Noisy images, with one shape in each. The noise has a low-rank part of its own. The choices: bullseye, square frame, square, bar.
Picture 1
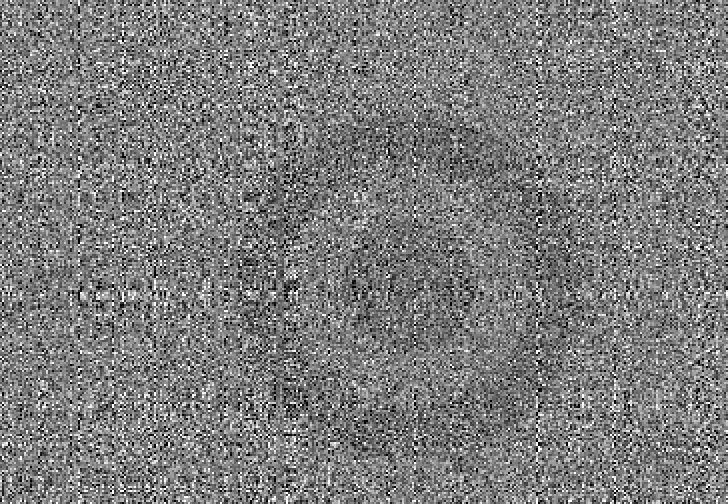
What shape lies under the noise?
bullseye
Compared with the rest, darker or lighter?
darker
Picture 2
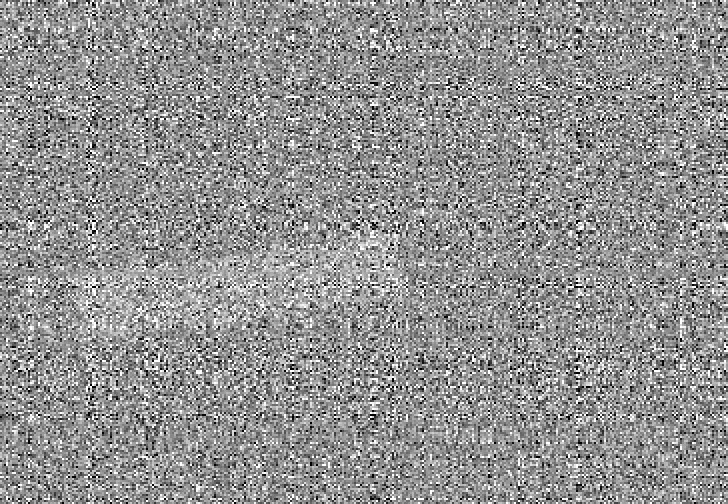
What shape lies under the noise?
bar
